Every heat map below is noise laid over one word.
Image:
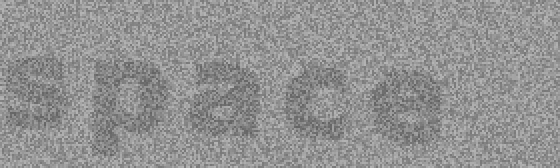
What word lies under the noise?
space
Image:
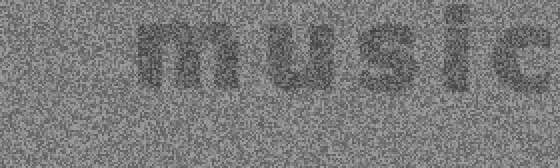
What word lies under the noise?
music
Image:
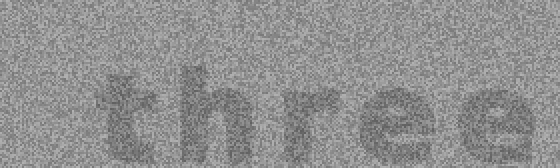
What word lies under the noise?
three
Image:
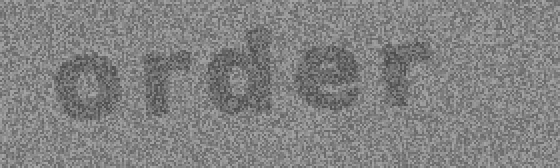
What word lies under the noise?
order
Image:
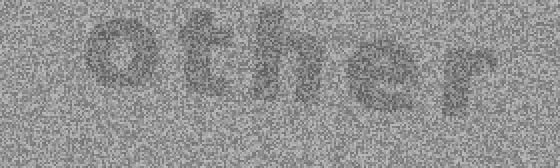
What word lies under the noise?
other
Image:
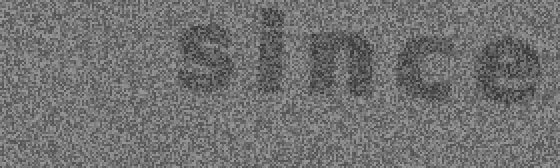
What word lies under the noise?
since
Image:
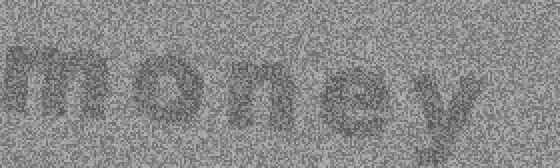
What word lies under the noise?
money
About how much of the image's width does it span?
nearly all
